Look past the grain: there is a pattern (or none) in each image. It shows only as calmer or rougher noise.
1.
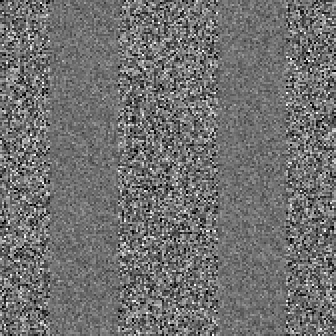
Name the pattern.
vertical stripes
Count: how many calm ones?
2
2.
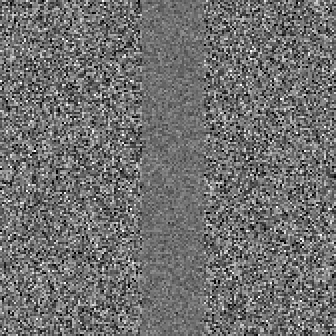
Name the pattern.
one vertical stripe
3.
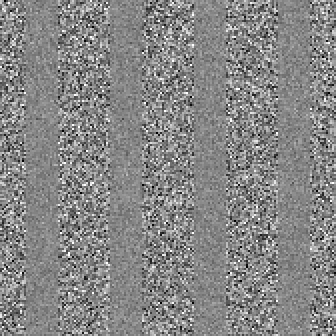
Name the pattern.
vertical stripes
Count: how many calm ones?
4
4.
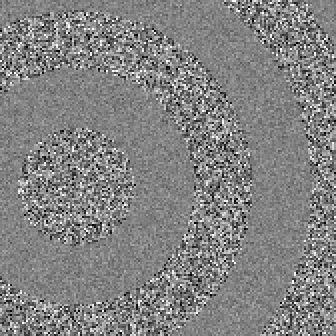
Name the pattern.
rings round one point
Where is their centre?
middle left
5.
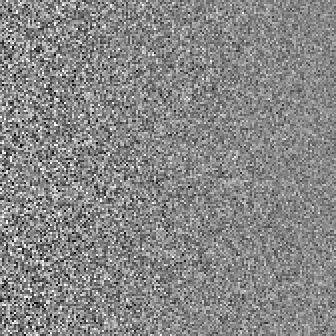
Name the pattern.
a smooth slope
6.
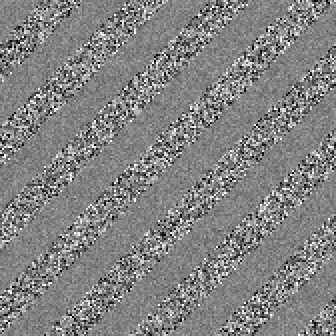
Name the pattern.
diagonal stripes
